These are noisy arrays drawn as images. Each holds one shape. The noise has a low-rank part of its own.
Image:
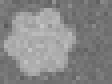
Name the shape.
flower
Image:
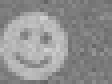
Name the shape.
smiling face
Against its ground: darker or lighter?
lighter
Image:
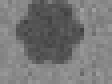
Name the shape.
flower
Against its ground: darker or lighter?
darker
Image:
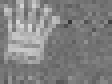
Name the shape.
chess queen
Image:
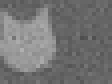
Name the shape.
cat's head
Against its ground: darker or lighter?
lighter
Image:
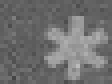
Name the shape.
asterisk
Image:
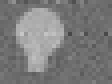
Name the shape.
light bulb
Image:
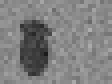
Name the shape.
footprint
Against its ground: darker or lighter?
darker
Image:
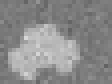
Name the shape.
car
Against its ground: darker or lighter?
lighter
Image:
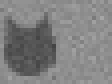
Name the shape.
cat's head
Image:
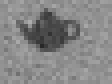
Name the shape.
teapot
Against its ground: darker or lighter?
darker
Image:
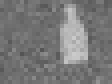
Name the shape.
bottle
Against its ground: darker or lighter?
lighter
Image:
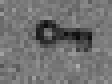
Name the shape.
key
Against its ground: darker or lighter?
darker
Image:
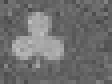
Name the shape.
club
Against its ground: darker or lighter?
lighter
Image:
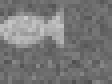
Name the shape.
fish
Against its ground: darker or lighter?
lighter
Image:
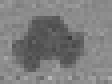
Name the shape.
car
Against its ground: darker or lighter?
darker
